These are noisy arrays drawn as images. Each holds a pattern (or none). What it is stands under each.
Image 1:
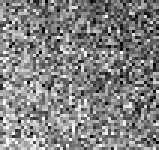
a smooth slope
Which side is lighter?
bottom left
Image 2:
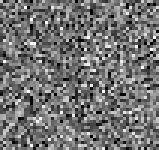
only noise
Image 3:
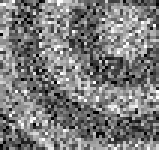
rings round one point
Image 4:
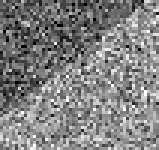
a sharp edge
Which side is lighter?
bottom right
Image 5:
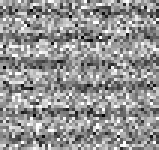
horizontal stripes
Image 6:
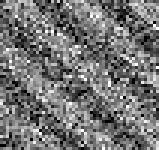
diagonal stripes
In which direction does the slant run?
top left to bottom right
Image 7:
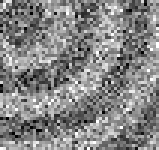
rings round one point
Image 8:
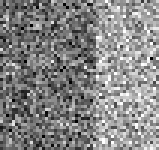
a sharp edge
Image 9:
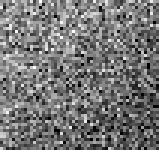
a smooth slope
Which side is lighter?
top left
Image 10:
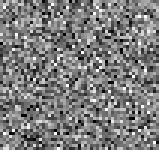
only noise
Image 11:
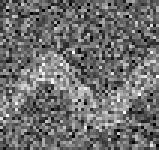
a wavy band
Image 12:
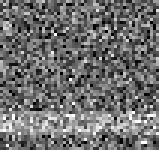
one horizontal stripe
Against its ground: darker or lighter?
lighter
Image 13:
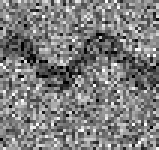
a wavy band
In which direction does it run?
left to right
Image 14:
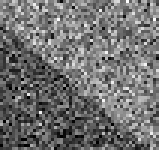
a sharp edge
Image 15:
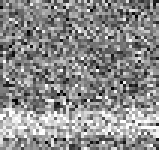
one horizontal stripe
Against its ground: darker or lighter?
lighter
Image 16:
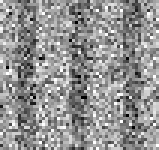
vertical stripes
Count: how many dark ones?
3
